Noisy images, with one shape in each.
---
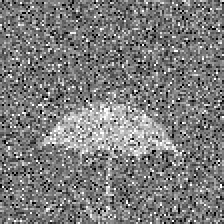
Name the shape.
umbrella
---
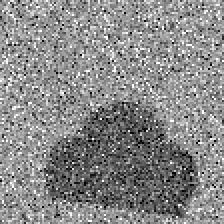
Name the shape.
cloud
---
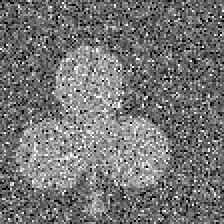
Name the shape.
club
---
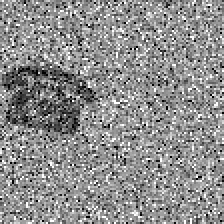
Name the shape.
telephone
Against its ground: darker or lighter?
darker
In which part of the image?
middle left
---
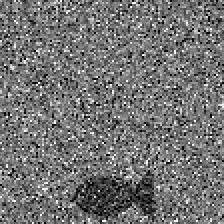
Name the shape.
fish
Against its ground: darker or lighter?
darker
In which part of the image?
bottom middle
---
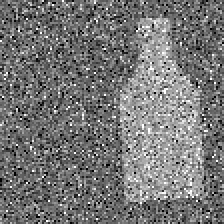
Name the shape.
bottle
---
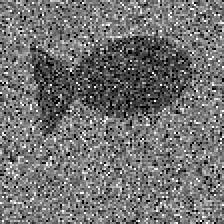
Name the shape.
fish
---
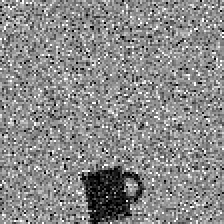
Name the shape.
cup
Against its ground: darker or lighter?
darker
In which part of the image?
bottom middle
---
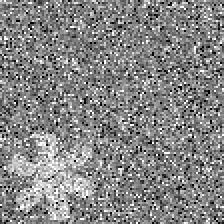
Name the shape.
asterisk
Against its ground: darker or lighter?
lighter
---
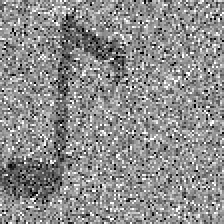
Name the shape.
musical note
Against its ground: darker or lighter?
darker
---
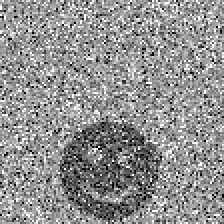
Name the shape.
smiling face
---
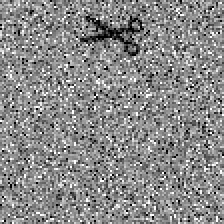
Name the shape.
pair of scissors
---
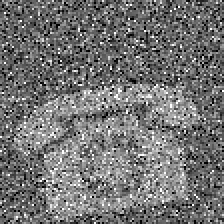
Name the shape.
telephone
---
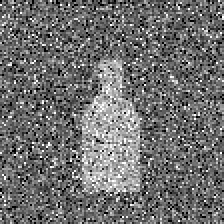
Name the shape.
bottle
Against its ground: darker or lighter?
lighter
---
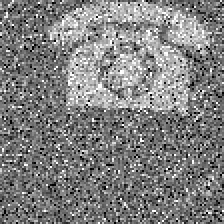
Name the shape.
telephone
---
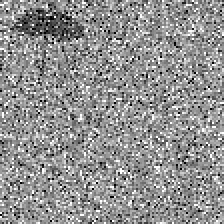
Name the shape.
umbrella
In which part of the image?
top left
